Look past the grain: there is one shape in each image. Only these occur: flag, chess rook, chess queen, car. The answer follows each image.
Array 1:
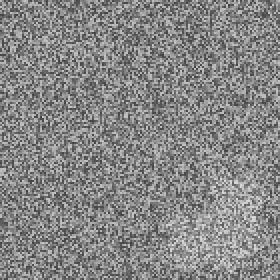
light car, bottom right
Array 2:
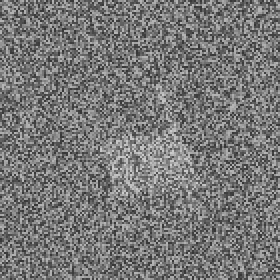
light flag, centre
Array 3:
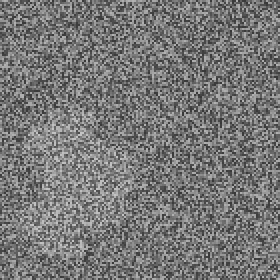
light car
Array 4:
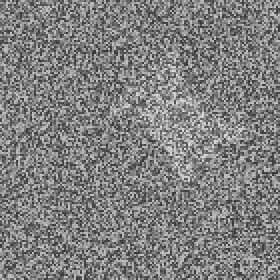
light chess rook
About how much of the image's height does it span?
half
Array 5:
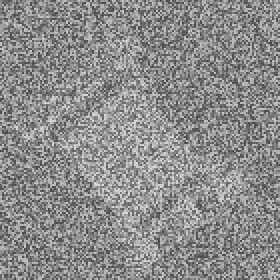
light chess rook
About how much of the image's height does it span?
nearly all
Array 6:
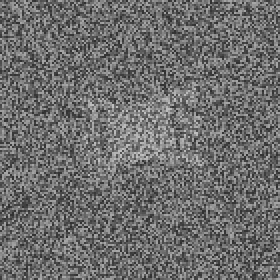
light chess rook, centre
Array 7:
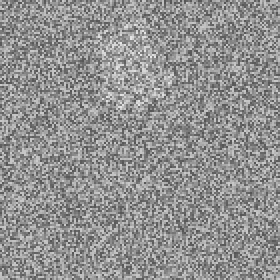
light chess queen, top middle
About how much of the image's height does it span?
a third
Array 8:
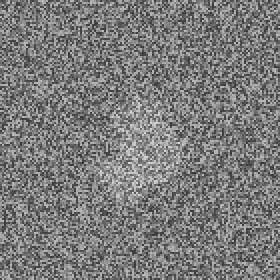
light car, centre
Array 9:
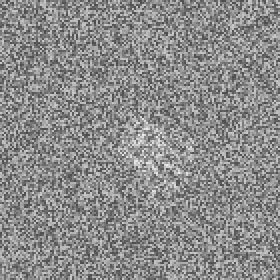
light chess queen, centre
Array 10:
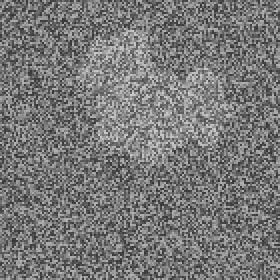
light car
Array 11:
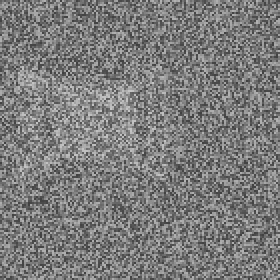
light chess rook
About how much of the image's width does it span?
half
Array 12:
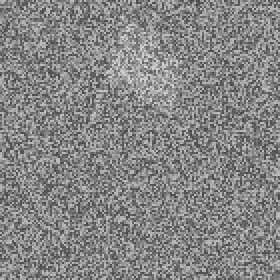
light flag, top middle
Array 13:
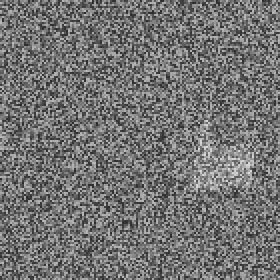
light flag, middle right
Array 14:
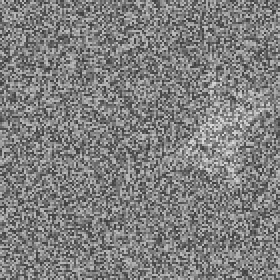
light chess rook, middle right
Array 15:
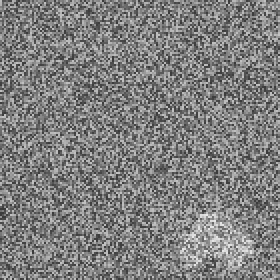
light car, bottom right
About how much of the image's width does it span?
a quarter
